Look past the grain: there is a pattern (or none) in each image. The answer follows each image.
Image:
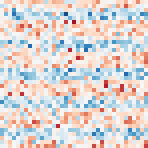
horizontal stripes
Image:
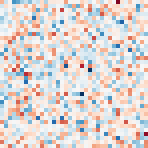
only noise
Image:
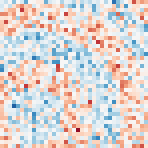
rings round one point
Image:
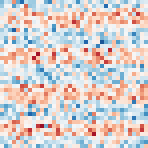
horizontal stripes
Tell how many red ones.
4
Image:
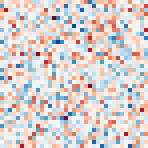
only noise
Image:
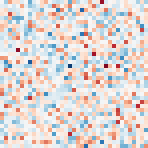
only noise
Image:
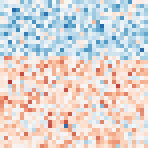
a sharp edge
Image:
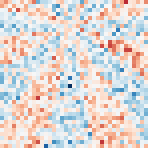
spokes from one point
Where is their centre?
top middle
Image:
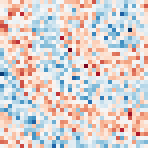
rings round one point
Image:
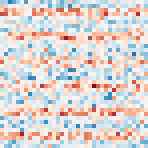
horizontal stripes
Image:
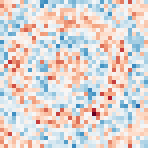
rings round one point
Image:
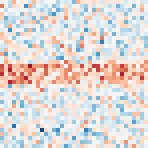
one horizontal stripe
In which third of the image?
middle
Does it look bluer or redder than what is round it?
redder
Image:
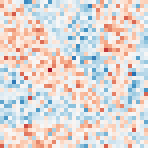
spokes from one point
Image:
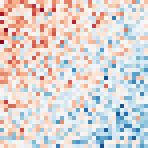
a smooth slope
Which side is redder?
top left
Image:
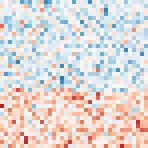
a sharp edge
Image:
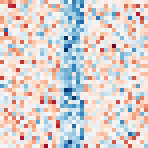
one vertical stripe
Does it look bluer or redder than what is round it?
bluer
